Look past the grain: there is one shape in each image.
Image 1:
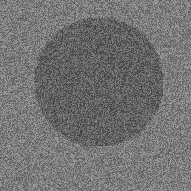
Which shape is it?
disc
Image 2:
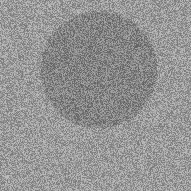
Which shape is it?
disc
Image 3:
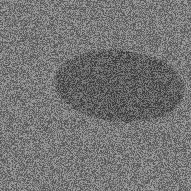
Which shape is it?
ellipse
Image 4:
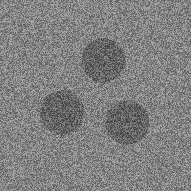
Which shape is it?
three dots
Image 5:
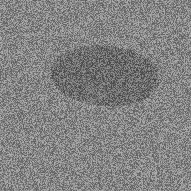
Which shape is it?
ellipse
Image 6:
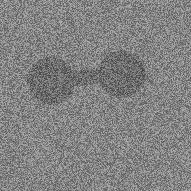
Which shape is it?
dumbbell
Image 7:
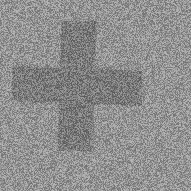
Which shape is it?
cross
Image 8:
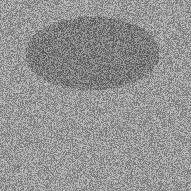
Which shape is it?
ellipse
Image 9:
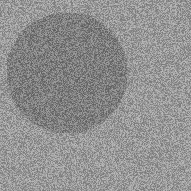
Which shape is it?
disc
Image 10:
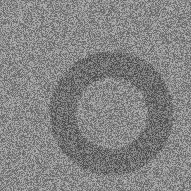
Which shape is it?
ring
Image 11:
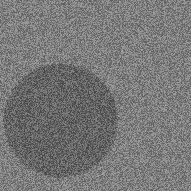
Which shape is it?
disc
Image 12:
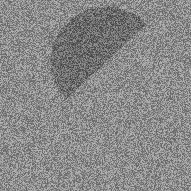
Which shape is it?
half disc
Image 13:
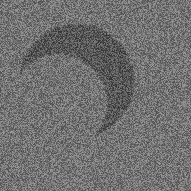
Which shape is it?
crescent
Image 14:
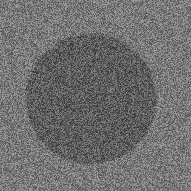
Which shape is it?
disc
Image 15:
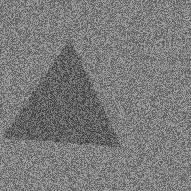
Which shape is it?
triangle
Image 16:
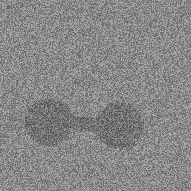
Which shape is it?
dumbbell
